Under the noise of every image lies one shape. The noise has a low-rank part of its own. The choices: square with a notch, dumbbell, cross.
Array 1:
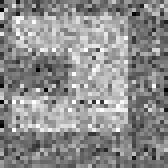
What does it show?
light square with a notch
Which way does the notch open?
left
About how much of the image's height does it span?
two thirds
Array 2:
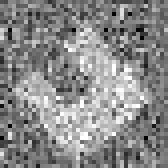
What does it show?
light square with a notch
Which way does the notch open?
up and left
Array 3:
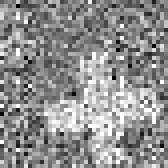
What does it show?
light cross
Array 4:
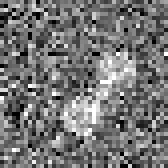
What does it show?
light dumbbell
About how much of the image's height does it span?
half
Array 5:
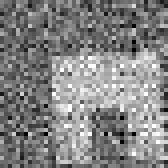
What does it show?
light square with a notch
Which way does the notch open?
down
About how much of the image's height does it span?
two thirds
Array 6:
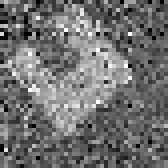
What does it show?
light square with a notch
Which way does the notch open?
up and left
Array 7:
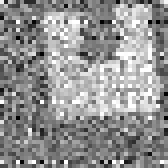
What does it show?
light square with a notch
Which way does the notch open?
up
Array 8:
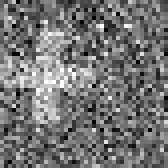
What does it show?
light cross
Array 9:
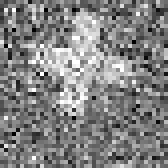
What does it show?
light cross
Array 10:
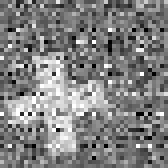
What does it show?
light cross
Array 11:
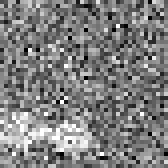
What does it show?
light dumbbell
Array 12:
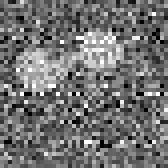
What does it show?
light dumbbell
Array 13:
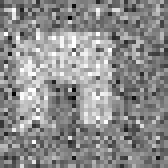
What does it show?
light square with a notch
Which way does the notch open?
down
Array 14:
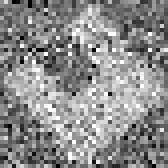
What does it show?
light square with a notch
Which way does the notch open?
up and left
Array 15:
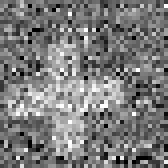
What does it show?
light cross
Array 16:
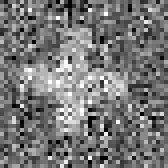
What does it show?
light cross
